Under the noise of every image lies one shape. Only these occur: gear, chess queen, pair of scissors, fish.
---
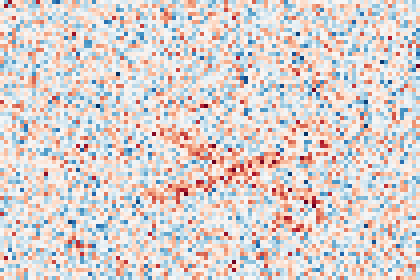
red pair of scissors
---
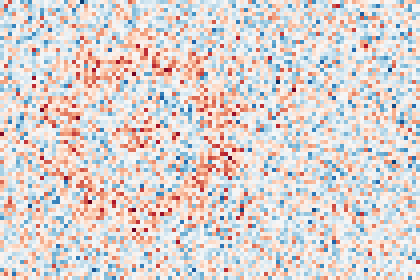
red gear
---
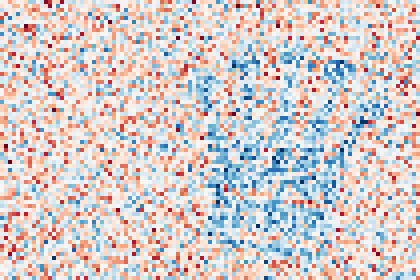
blue chess queen
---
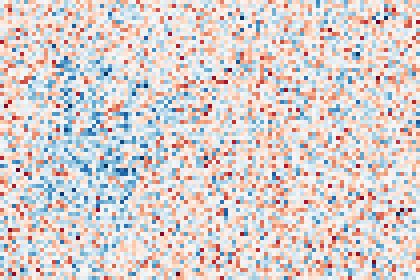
blue chess queen
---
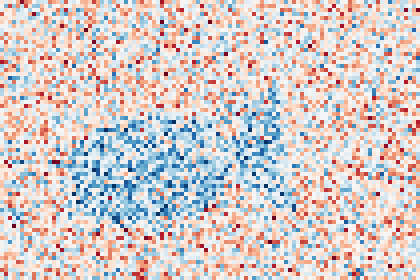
blue fish
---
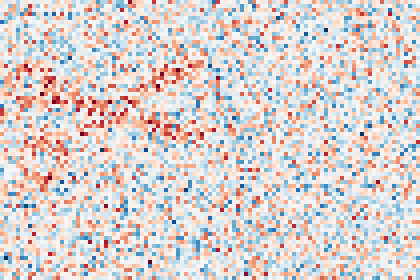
red pair of scissors
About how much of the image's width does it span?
half
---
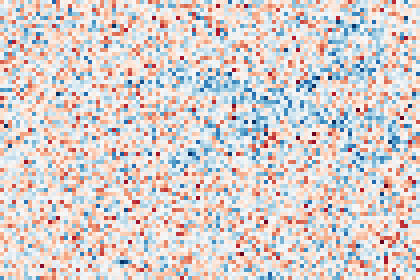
blue pair of scissors
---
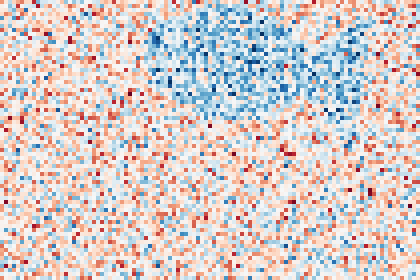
blue fish
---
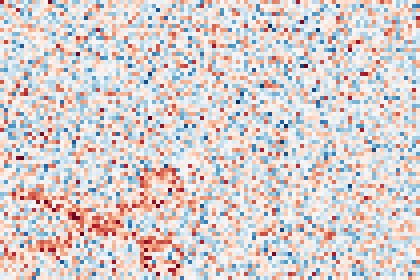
red pair of scissors, bottom left
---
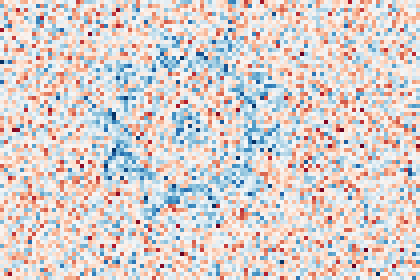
blue gear
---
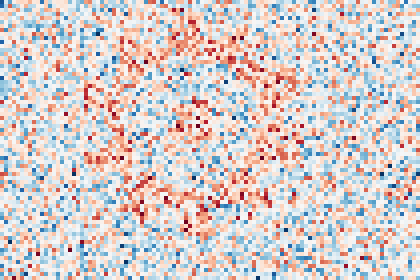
red gear
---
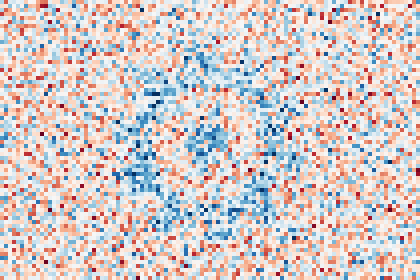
blue gear
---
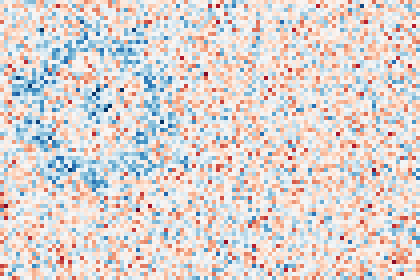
blue gear
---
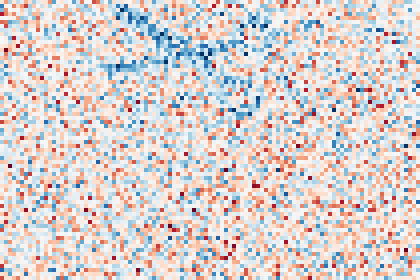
blue pair of scissors, top middle
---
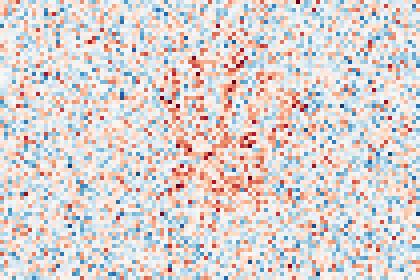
red chess queen
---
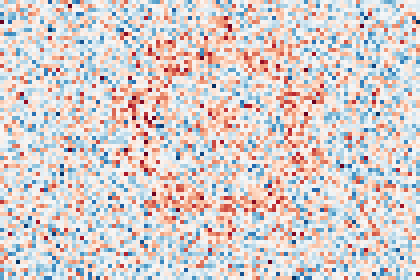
red gear
